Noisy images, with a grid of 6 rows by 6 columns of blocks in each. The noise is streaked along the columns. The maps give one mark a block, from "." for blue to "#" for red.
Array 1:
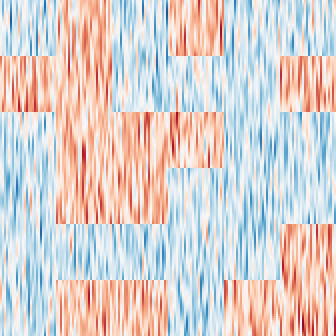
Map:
. # . # . .
# # . . . #
. # # # . .
. # # . . .
. . . . . #
. # # . # #
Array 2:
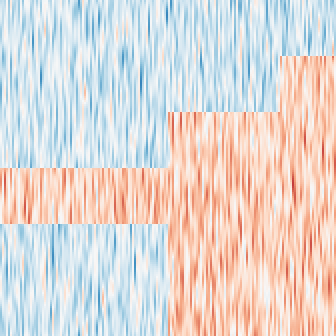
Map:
. . . . . .
. . . . . #
. . . # # #
# # # # # #
. . . # # #
. . . # # #
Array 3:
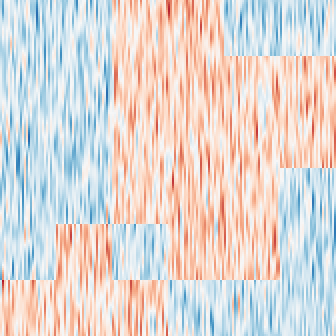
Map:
. . # # . .
. . # # # #
. . # # # #
. . # # # .
. # . # # .
# # # . . .
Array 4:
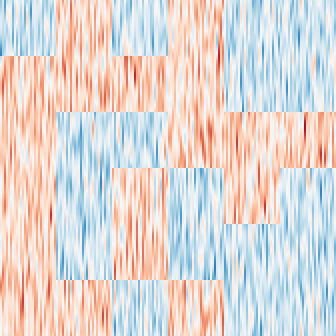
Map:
. # . # . .
# # # # . .
# . . # # #
# . # . # .
# . # . . .
# # . # . .
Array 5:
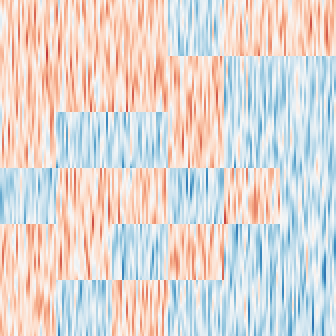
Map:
# # # . # #
# # # # . .
# . . # . .
. # # . # .
# # . # . .
# . # . . .
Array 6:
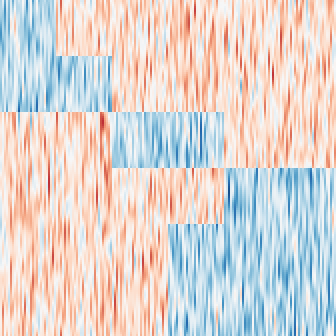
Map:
. # # # # #
. . # # # #
# # . . # #
# # # # . .
# # # . . .
# # # . . .
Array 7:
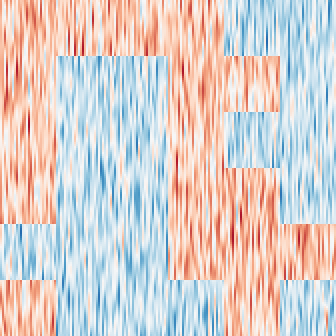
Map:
# # # # . .
# . . # # .
# . . # . .
# . . # # .
. . . # # #
# . . . # .
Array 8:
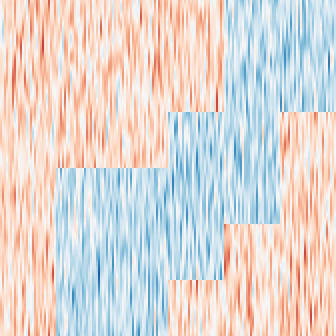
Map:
# # # # . .
# # # # . .
# # # . . #
# . . . . #
# . . . # #
# . . # # #
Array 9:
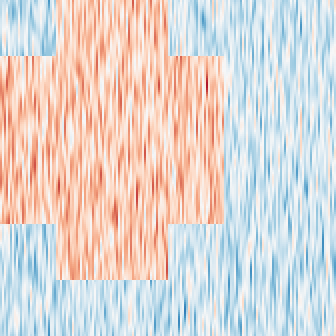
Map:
. # # . . .
# # # # . .
# # # # . .
# # # # . .
. # # . . .
. . . . . .
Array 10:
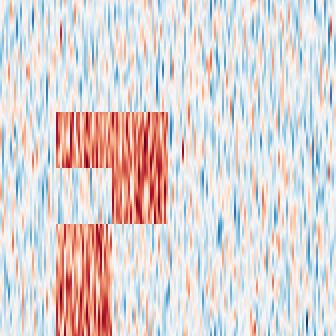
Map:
. . . . . .
. . . . . .
. # # . . .
. . # . . .
. # . . . .
. # . . . .
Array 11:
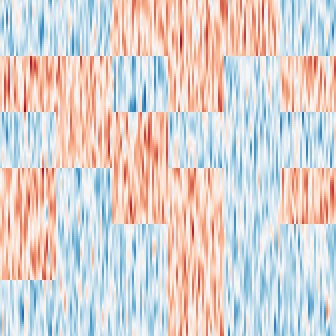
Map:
. . # # # .
# # . # . #
. # # . . .
# . # # . #
# . . # . .
. . . # . .
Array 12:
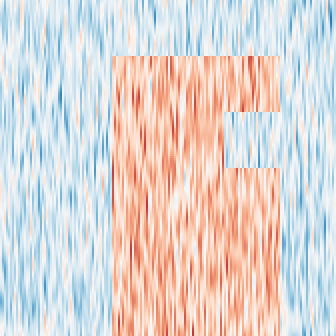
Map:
. . . . . .
. . # # # .
. . # # . .
. . # # # .
. . # # # .
. . # # # .
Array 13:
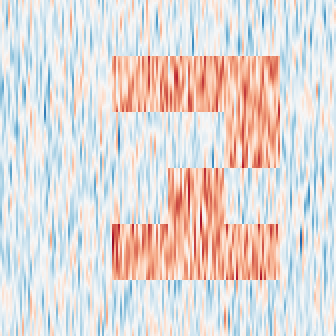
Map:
. . . . . .
. . # # # .
. . . . # .
. . . # . .
. . # # # .
. . . . . .
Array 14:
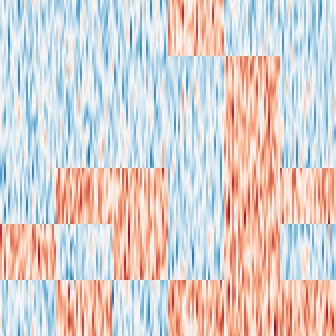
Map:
. . . # . .
. . . . # .
. . . . # .
. # # . # #
# . # . # .
. # . # # #
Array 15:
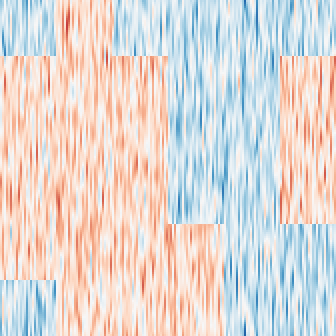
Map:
. # . . . .
# # # . . #
# # # . . #
# # # . . #
# # # # . .
. # # # . .
